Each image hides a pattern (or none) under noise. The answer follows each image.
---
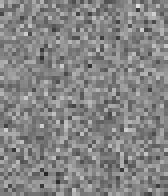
only noise
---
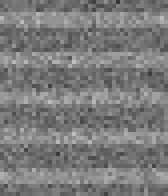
horizontal stripes
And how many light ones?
5
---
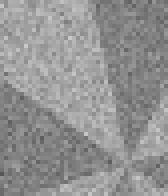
spokes from one point
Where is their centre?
bottom right
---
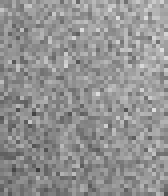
a smooth slope
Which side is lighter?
top right
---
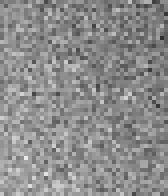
a smooth slope
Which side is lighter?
bottom left
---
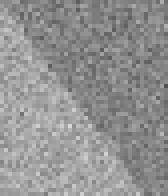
a sharp edge
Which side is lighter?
bottom left
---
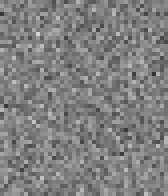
only noise
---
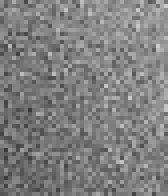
a smooth slope
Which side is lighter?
top right
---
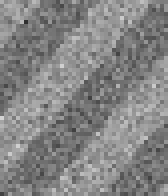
diagonal stripes
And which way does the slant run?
bottom left to top right
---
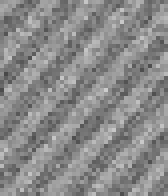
diagonal stripes
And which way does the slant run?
bottom left to top right
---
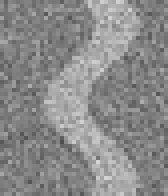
a wavy band
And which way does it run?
top to bottom
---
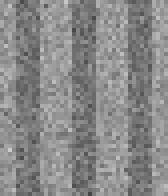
vertical stripes
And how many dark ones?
3
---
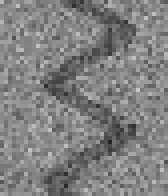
a wavy band
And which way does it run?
top to bottom
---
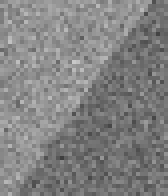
a sharp edge
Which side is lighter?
top left
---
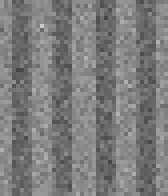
vertical stripes
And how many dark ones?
4
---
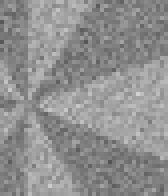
spokes from one point
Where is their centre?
middle left
